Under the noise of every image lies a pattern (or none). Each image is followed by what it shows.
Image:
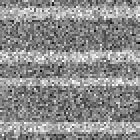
bands of rows
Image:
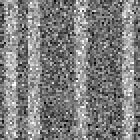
bands of columns
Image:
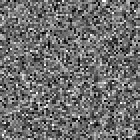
only noise
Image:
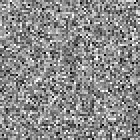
only noise
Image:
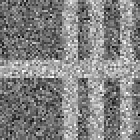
bands of rows crossing bands of columns
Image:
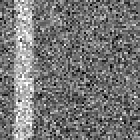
one band of columns
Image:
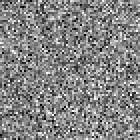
only noise
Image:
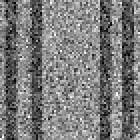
bands of columns
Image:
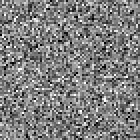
only noise
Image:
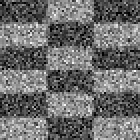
a checkerboard
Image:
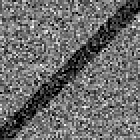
a diagonal band
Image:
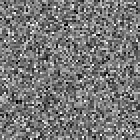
only noise
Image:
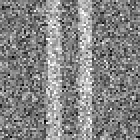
bands of columns
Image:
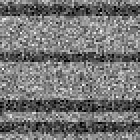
bands of rows
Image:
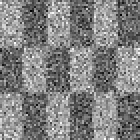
a checkerboard
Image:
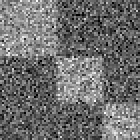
blocks along the diagonal
